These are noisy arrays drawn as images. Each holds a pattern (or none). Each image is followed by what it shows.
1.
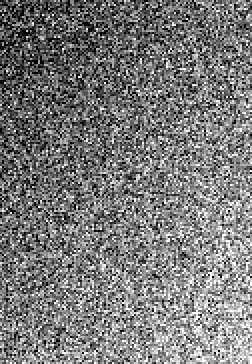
a smooth slope
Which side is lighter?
bottom right
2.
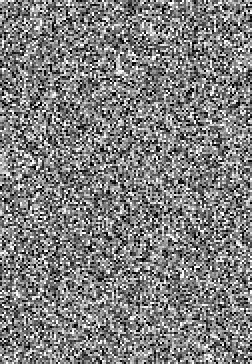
only noise
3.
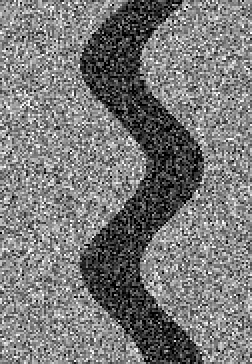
a wavy band
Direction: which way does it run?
top to bottom
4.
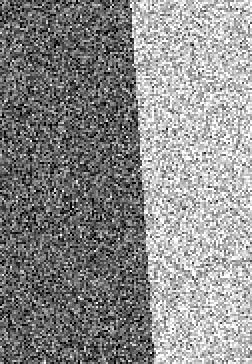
a sharp edge
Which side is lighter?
right
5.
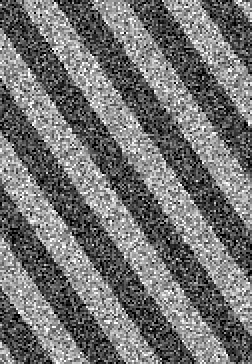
diagonal stripes
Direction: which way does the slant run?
top left to bottom right
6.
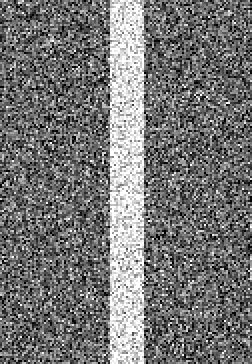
one vertical stripe
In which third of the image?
middle
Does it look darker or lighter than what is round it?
lighter
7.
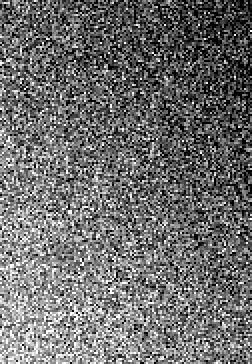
a smooth slope
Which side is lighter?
bottom left
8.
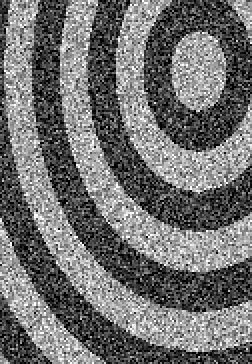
rings round one point
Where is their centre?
top right
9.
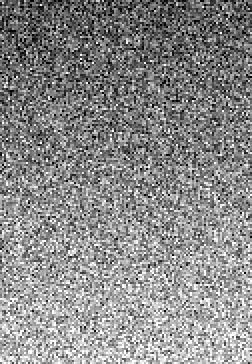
a smooth slope
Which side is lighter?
bottom
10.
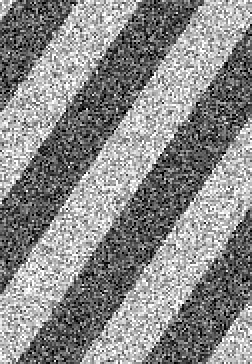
diagonal stripes
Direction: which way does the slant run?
bottom left to top right
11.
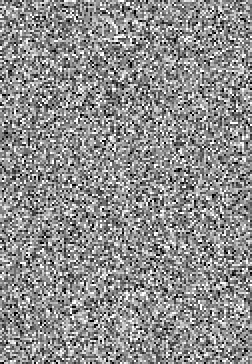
only noise
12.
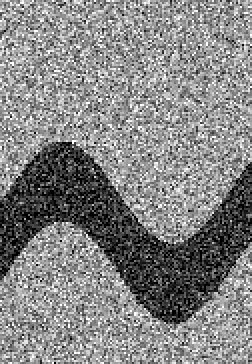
a wavy band
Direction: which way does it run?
left to right
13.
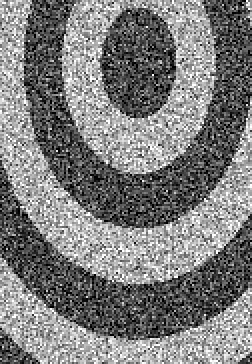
rings round one point
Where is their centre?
top middle
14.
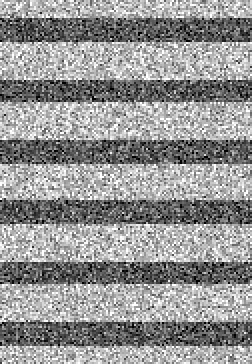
horizontal stripes
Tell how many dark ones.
6
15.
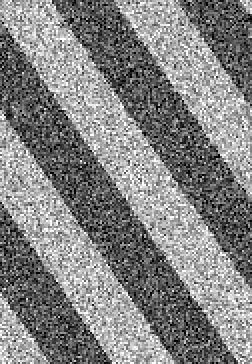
diagonal stripes
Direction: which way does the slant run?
top left to bottom right
